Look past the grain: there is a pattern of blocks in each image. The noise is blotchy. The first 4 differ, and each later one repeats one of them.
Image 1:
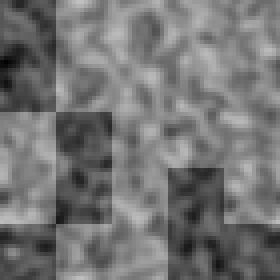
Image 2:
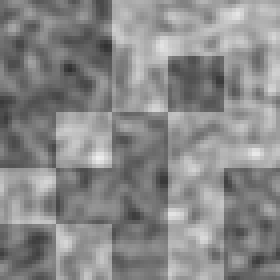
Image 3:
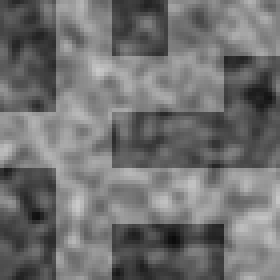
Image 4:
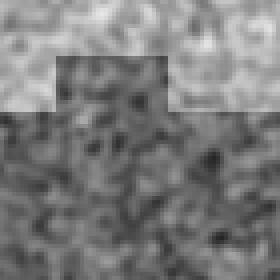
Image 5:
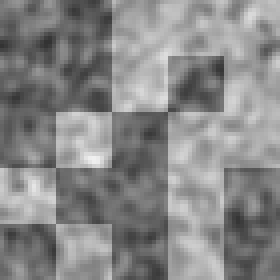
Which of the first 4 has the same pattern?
2
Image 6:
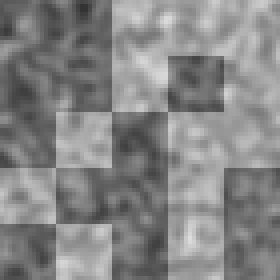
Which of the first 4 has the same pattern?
2
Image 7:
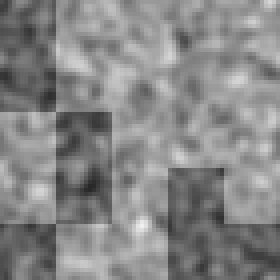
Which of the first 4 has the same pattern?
1
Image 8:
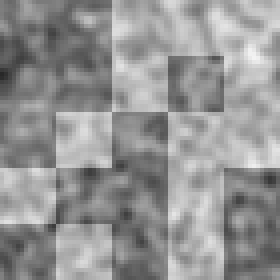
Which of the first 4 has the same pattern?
2
